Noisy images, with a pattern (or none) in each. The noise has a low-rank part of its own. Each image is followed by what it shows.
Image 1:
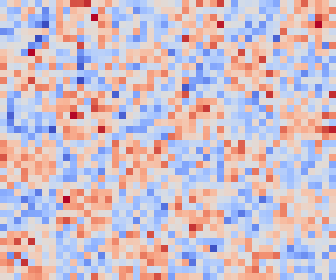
a checkerboard
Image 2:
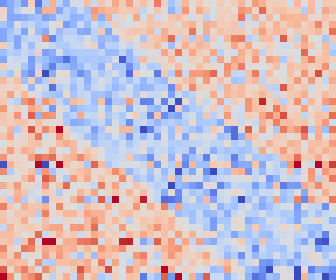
a diagonal band
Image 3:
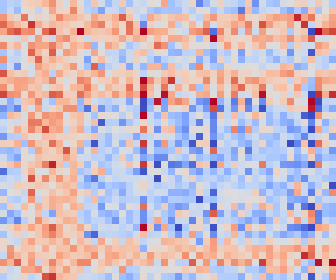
bands of rows crossing bands of columns
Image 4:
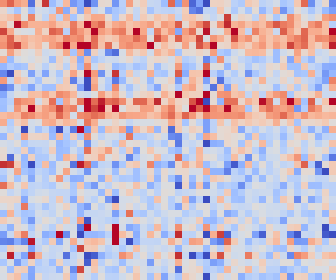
bands of rows
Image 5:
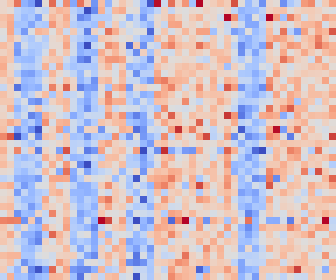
bands of columns
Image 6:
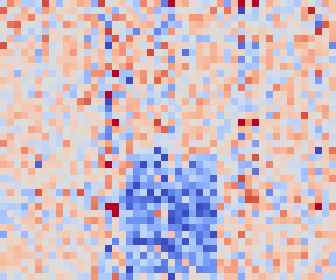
one block
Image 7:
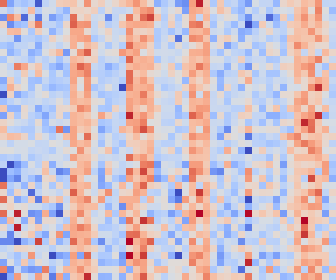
bands of columns
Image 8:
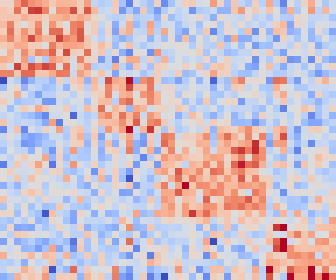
blocks along the diagonal
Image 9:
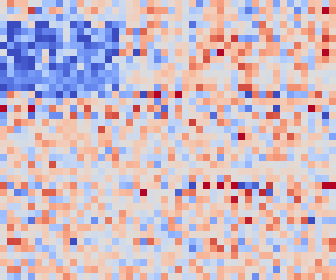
one block
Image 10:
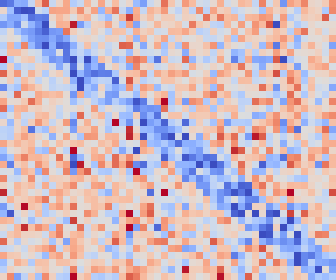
a diagonal band
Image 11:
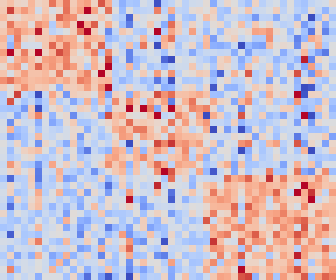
blocks along the diagonal
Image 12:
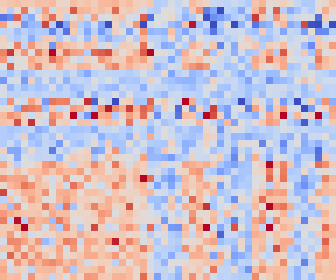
bands of rows crossing bands of columns
